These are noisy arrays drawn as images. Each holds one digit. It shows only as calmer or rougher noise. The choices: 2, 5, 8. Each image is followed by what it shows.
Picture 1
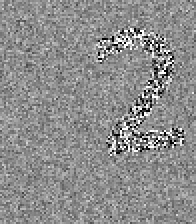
2
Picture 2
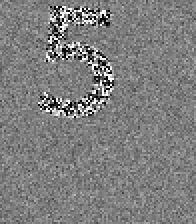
5
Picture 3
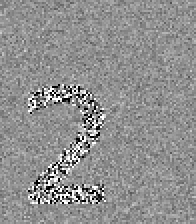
2
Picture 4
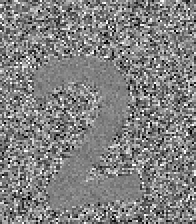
2
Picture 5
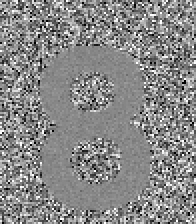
8
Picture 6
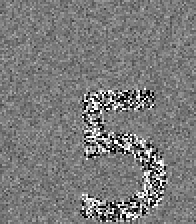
5
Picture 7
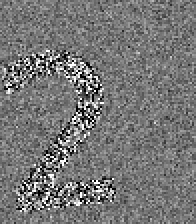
2
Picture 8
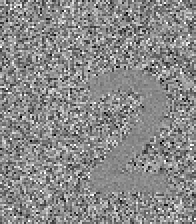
2
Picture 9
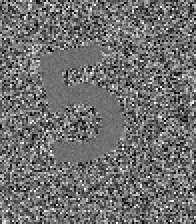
5
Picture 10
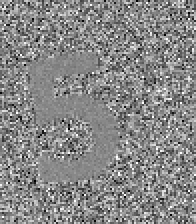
5
